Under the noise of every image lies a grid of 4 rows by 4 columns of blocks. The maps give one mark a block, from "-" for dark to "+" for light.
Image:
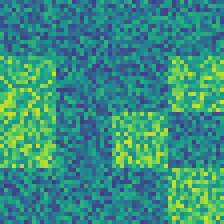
----
+--+
+-+-
---+
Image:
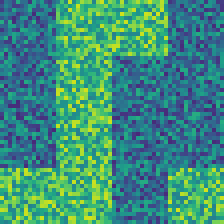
-++-
-+--
-+--
++-+
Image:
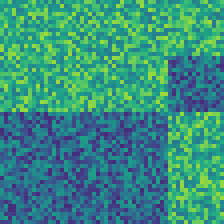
++++
+++-
---+
---+
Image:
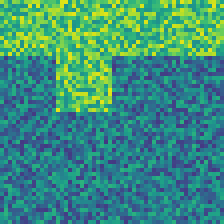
++++
-+--
----
----
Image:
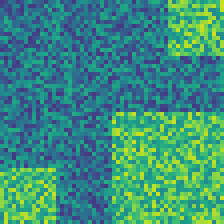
---+
----
--++
+-++
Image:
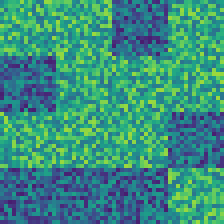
++-+
-+++
+++-
---+
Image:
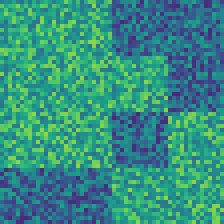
++--
+++-
++-+
--++
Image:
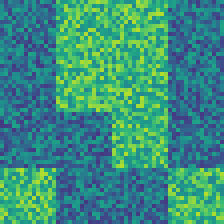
-++-
-++-
--+-
+--+
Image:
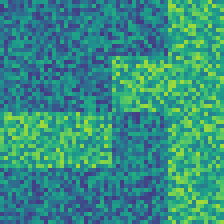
---+
--++
++-+
---+
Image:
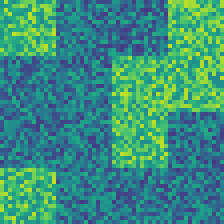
+--+
--++
--+-
+---
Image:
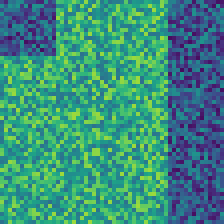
-++-
+++-
+++-
+++-
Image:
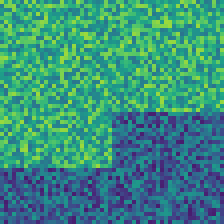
++++
++++
++--
----
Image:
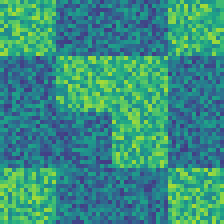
+--+
-++-
--+-
+--+
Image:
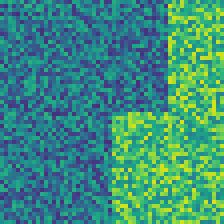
---+
---+
--++
--++
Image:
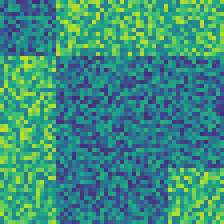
-+++
+---
+---
+--+
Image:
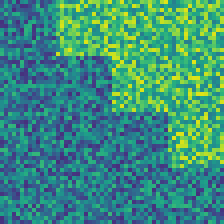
-+++
--++
---+
----
